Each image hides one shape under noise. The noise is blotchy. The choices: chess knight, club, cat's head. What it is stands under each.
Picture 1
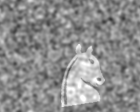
light chess knight
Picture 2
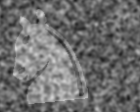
light chess knight
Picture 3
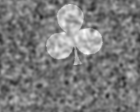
light club
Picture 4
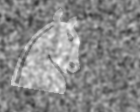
light chess knight
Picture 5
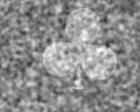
light club
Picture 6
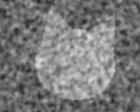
light cat's head
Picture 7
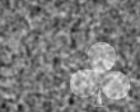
light club
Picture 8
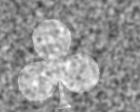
light club
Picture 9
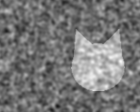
light cat's head
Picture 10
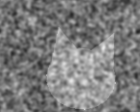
light cat's head
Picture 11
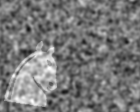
light chess knight
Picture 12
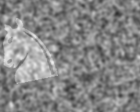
light chess knight
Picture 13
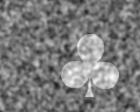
light club
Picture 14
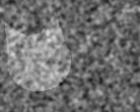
light cat's head
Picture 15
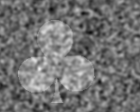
light club
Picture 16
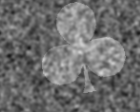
light club
